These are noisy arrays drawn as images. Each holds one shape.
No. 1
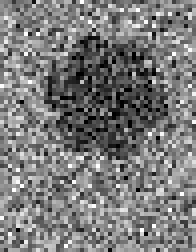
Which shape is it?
flower
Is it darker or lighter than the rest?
darker
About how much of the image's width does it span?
two thirds
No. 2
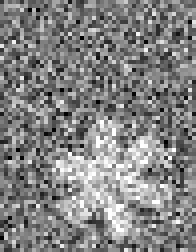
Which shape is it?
asterisk
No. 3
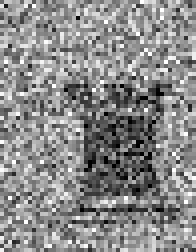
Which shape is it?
chess rook
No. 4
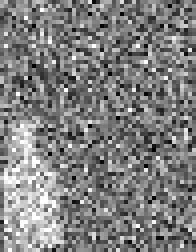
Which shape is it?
bottle
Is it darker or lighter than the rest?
lighter
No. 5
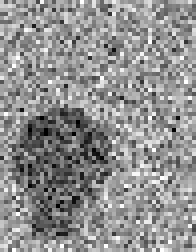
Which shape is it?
light bulb
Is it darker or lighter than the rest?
darker
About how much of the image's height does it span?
half
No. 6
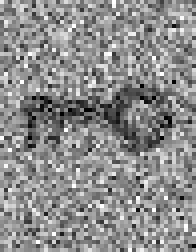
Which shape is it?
key
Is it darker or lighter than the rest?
darker
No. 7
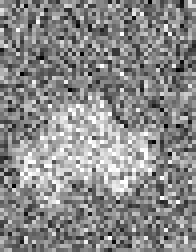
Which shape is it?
car
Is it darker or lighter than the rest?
lighter
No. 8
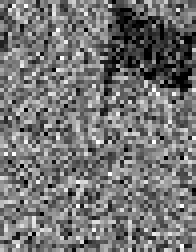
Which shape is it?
flag
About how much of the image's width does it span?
half
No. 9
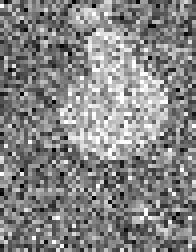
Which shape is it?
pear
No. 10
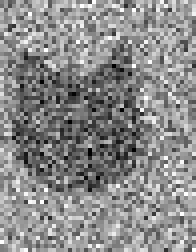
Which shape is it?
cat's head
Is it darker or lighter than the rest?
darker
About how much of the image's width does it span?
two thirds
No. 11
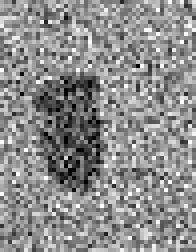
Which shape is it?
footprint
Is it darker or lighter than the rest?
darker
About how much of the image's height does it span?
half
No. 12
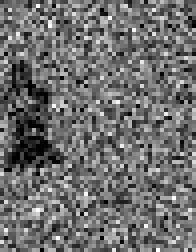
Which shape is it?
chess bishop
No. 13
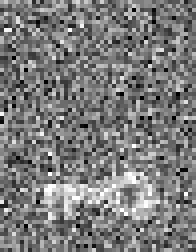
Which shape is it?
key
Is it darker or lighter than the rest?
lighter
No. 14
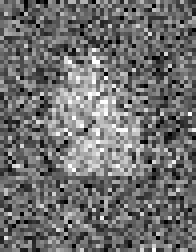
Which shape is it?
chess knight
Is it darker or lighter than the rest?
lighter
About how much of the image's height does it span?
half
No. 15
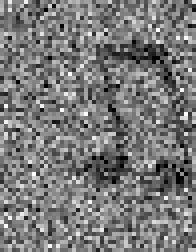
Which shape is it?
pair of musical notes
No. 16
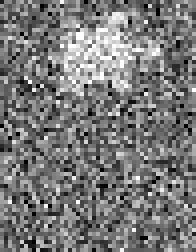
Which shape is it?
turtle
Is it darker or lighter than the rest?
lighter
